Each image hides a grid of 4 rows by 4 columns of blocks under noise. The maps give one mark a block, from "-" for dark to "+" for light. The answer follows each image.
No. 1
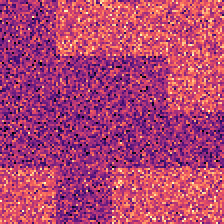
- + + +
- - - +
- - - -
+ - + +
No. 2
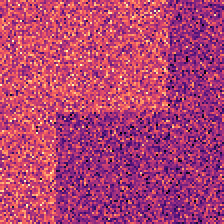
+ + + -
+ + + -
+ - - -
+ - - -
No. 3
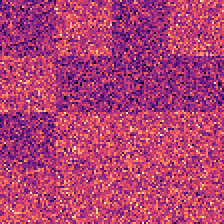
- + - +
+ - - -
- + + +
+ + + +
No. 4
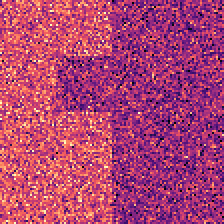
+ + - -
+ - - -
+ + - -
+ + - -
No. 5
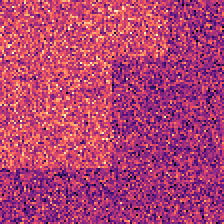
+ + + -
+ + - -
+ + - -
- - - -
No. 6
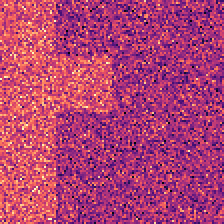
+ - - -
+ + - -
+ - - -
+ - - -
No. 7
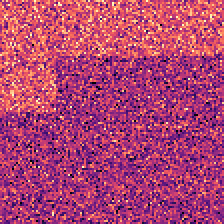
+ + + +
+ - - -
- - - -
- - - -
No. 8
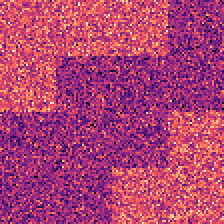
+ + + -
+ - - -
- - - +
- - + +
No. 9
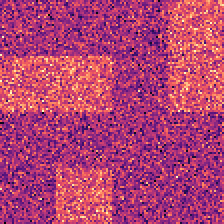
- - - +
+ + - +
- - - -
- + - -
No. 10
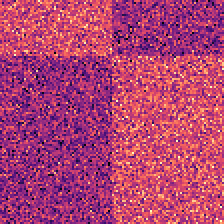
+ + - -
- - + +
- - + +
- - + +
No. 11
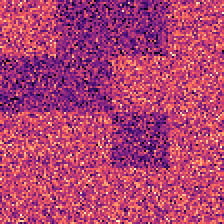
+ - - +
- - + +
+ + - +
+ + + +
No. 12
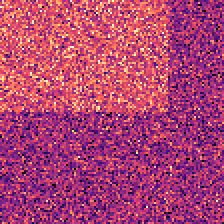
+ + + -
+ + + -
- - - -
- - - -
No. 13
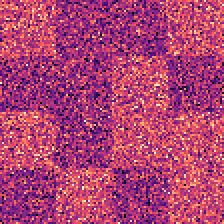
+ - - +
- - + -
+ - + +
- + - +
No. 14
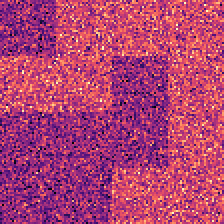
- + + +
+ + - +
- - - +
- - + +
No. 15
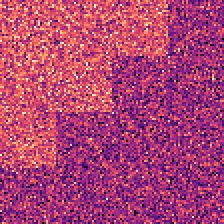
+ + + -
+ + - -
+ - - -
- - - -
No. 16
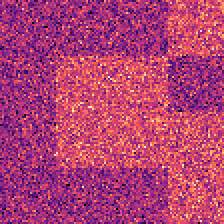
- - - +
- + + -
- + + +
- - - +
